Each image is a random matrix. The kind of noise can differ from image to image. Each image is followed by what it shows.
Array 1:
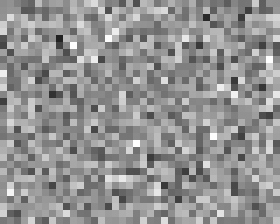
independent entries
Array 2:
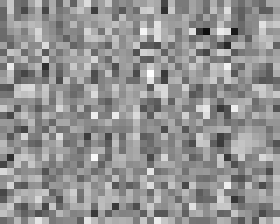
low rank plus noise
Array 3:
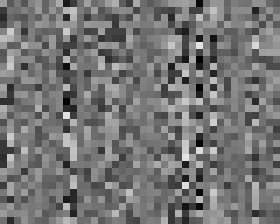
columns of uneven size
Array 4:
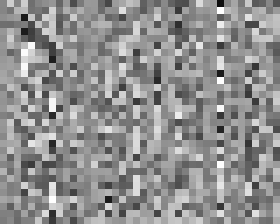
columns of uneven size
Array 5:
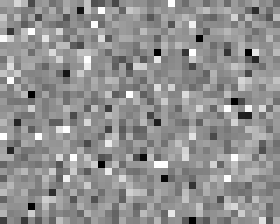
heavy tails
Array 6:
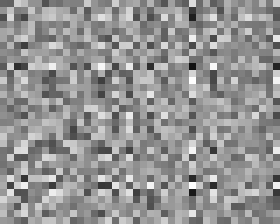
low rank plus noise
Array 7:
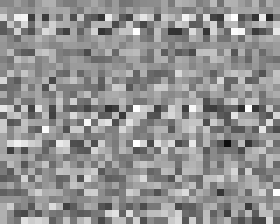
rows of uneven size
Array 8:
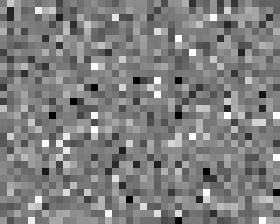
heavy tails
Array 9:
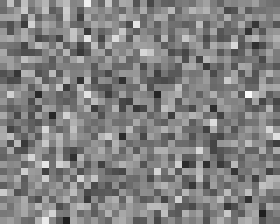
independent entries
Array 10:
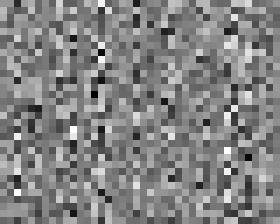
columns of uneven size
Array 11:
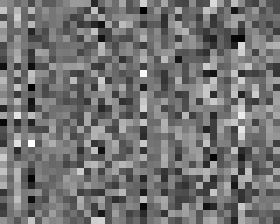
columns of uneven size
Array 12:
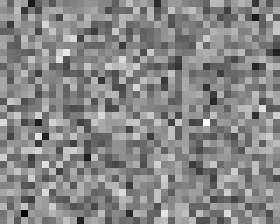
independent entries
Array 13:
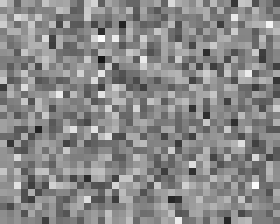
independent entries
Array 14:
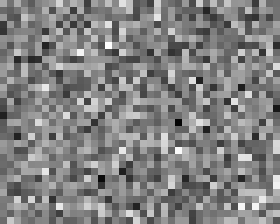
independent entries
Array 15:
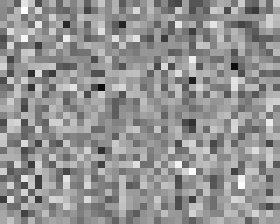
low rank plus noise
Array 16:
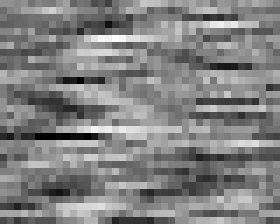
streaked along the rows
